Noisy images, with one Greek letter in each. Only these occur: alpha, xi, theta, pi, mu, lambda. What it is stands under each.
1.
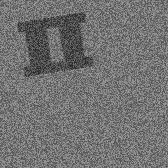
pi
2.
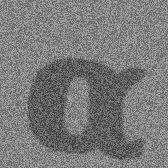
alpha
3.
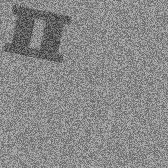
pi
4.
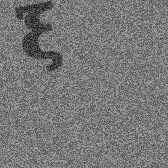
xi
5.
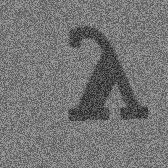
lambda
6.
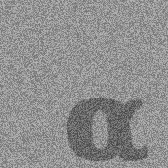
alpha
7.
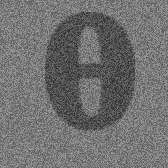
theta
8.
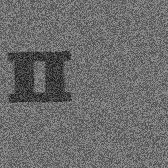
pi
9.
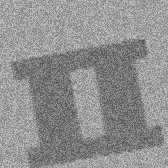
pi
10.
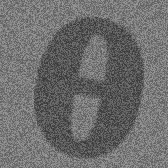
theta
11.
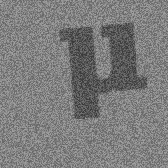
mu
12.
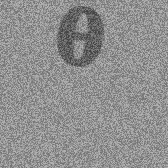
theta
